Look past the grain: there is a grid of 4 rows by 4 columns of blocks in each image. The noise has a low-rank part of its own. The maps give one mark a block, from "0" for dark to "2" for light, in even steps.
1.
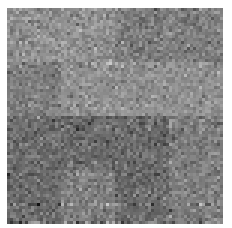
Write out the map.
2 2 1 1
1 2 2 2
0 0 0 1
0 1 0 1
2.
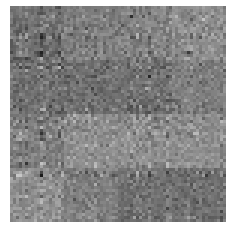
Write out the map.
0 1 1 2
0 0 0 1
1 2 2 2
2 1 0 0
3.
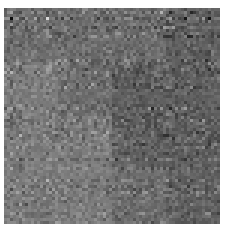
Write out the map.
1 1 1 0
2 1 0 0
2 2 0 0
2 2 1 0
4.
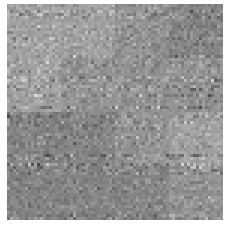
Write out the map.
2 2 1 0
2 1 1 1
0 0 1 2
0 0 0 1
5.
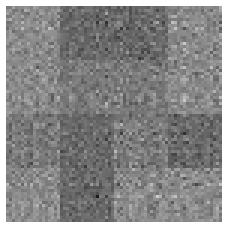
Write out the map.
2 0 0 2
2 1 1 2
1 0 1 0
2 0 2 2
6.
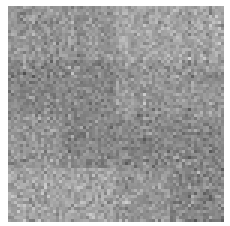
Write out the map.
1 1 2 2
0 0 1 1
1 0 0 0
2 2 1 0
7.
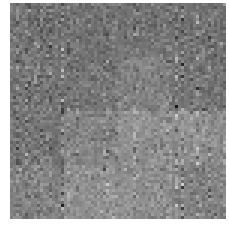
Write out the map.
0 0 0 0
0 0 1 0
0 1 2 2
1 2 2 1
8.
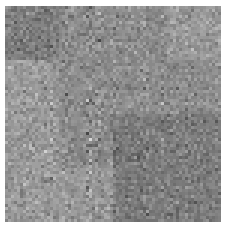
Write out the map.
0 1 1 2
2 1 1 1
2 1 0 0
2 2 0 0
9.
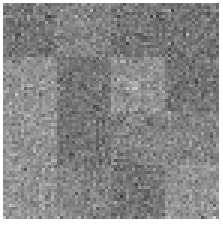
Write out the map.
0 1 0 0
2 0 2 0
2 0 1 1
2 1 0 2
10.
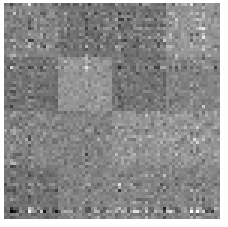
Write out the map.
1 0 0 2
0 2 0 1
1 1 2 2
0 1 1 1
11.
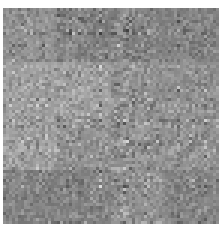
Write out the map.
1 0 0 0
2 2 1 1
2 1 1 1
0 0 1 0
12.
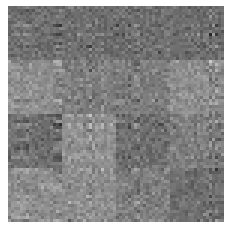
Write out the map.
0 0 0 0
2 1 1 2
0 2 0 1
2 2 1 0
